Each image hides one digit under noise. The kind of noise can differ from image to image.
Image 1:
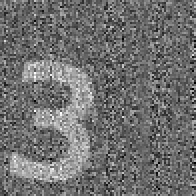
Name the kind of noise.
columns of uneven size
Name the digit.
3
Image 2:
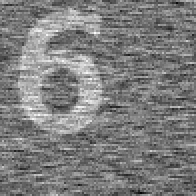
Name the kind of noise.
streaked along the rows
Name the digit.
6
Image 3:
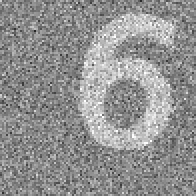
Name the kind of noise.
independent entries
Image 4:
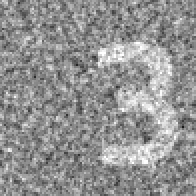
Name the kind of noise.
blotchy
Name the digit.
3
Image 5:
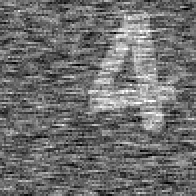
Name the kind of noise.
streaked along the rows
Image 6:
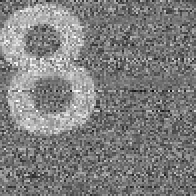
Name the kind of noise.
rows of uneven size
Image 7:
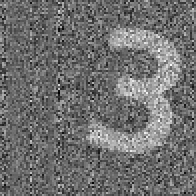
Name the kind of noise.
columns of uneven size
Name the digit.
3
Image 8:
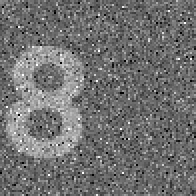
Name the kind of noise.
heavy tails
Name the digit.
8
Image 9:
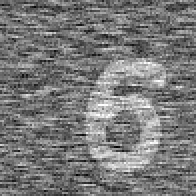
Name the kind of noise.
streaked along the rows
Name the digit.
6
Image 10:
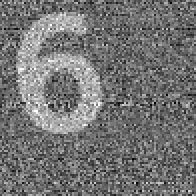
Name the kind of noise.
rows of uneven size
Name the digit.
6
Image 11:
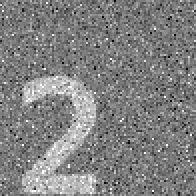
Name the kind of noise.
heavy tails
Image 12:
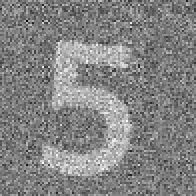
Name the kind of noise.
low rank plus noise
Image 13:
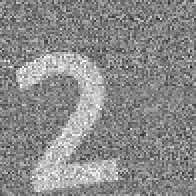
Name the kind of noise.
rows of uneven size
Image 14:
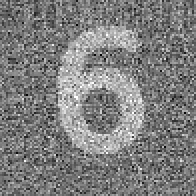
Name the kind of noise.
low rank plus noise
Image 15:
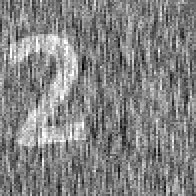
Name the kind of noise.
streaked along the columns
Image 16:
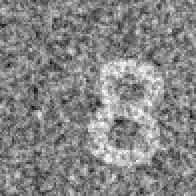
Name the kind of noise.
blotchy
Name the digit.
8
